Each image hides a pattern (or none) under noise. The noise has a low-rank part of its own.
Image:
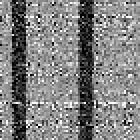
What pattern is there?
bands of columns
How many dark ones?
2
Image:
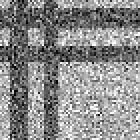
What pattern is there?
bands of rows crossing bands of columns
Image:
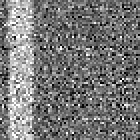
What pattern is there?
one band of columns
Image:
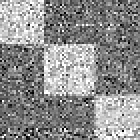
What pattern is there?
blocks along the diagonal
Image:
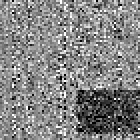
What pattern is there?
one block
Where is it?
bottom right
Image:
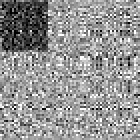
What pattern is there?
one block
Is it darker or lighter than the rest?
darker
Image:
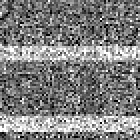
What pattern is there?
bands of rows
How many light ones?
2
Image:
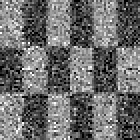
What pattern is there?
a checkerboard
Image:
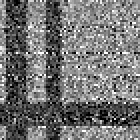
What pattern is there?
bands of rows crossing bands of columns
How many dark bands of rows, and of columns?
1 and 2
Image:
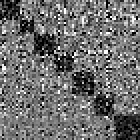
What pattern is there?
blocks along the diagonal
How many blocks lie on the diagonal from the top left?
7
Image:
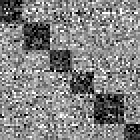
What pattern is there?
blocks along the diagonal
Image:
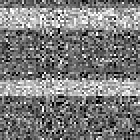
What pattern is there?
bands of rows
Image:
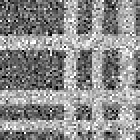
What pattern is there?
bands of rows crossing bands of columns
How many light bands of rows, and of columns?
3 and 3
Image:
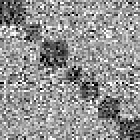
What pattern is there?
blocks along the diagonal
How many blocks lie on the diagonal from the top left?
7
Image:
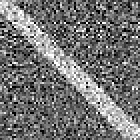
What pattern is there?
a diagonal band
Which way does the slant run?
top left to bottom right
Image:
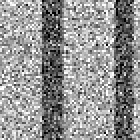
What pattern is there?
bands of columns
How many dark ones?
2
